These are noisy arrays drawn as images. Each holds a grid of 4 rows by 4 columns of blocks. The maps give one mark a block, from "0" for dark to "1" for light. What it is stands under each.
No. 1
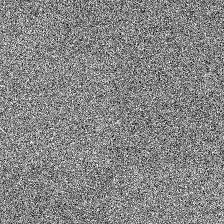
1 0 0 0
1 1 0 0
1 1 0 0
0 0 1 1
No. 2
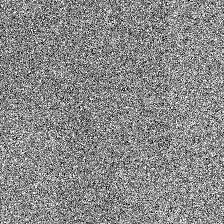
0 0 0 1
0 0 0 1
1 0 0 1
1 0 1 1
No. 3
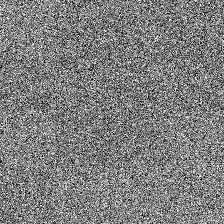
1 0 0 0
0 0 0 0
1 0 0 1
0 1 1 1
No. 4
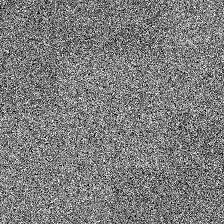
0 0 0 1
0 1 1 1
1 1 1 0
1 1 0 0
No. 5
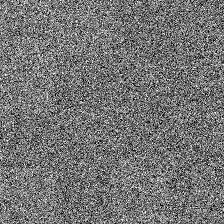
1 1 0 0
1 0 0 0
0 0 0 0
1 0 1 0
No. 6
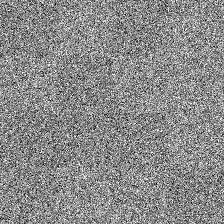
0 1 0 1
1 0 1 1
0 0 0 1
0 1 1 0
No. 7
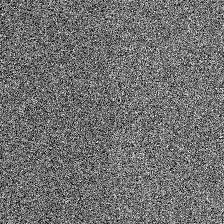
0 0 1 1
0 0 1 1
0 0 1 1
0 0 1 1
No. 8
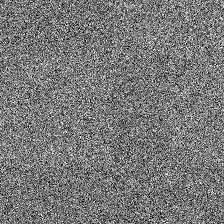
0 0 1 1
1 1 0 1
1 1 0 1
0 0 0 0
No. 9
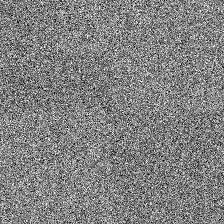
0 1 1 1
0 0 1 1
1 1 0 0
1 1 0 0
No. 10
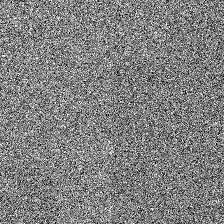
1 1 1 0
1 1 0 0
1 1 0 0
0 1 0 0
